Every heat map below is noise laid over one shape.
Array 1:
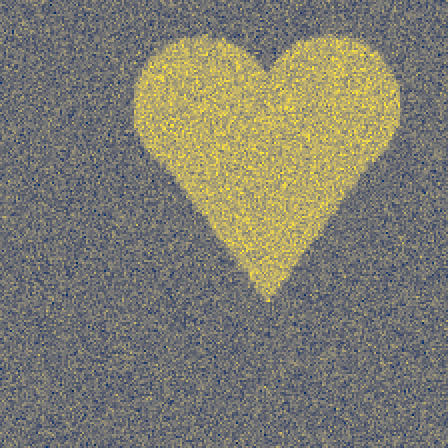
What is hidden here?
light heart
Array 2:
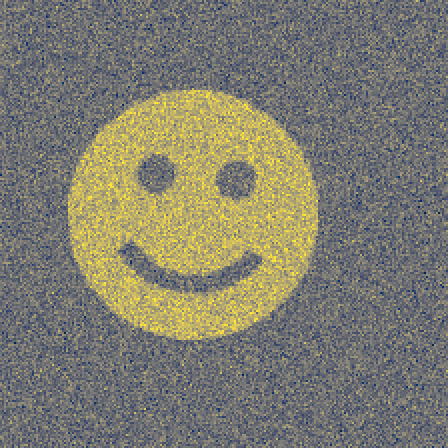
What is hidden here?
light smiling face
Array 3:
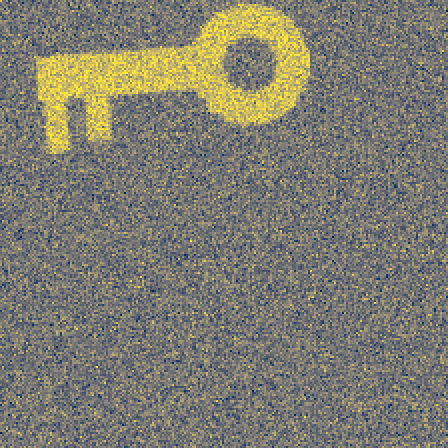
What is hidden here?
light key
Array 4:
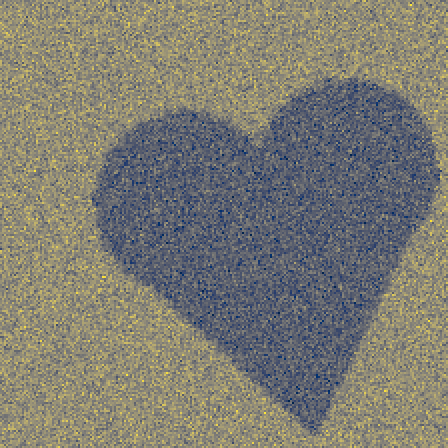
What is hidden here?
dark heart
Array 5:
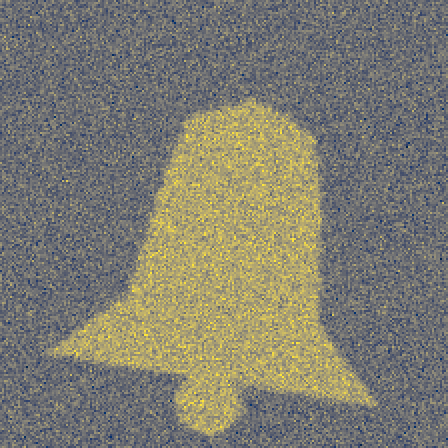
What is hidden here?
light bell
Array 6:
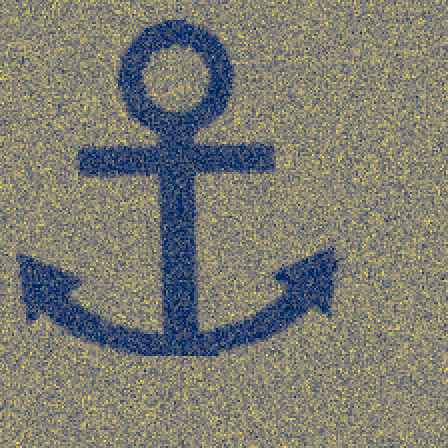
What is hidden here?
dark anchor
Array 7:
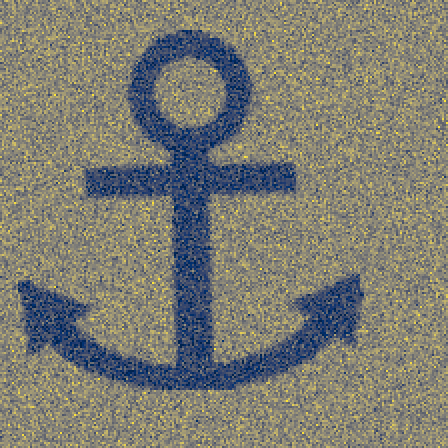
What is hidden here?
dark anchor
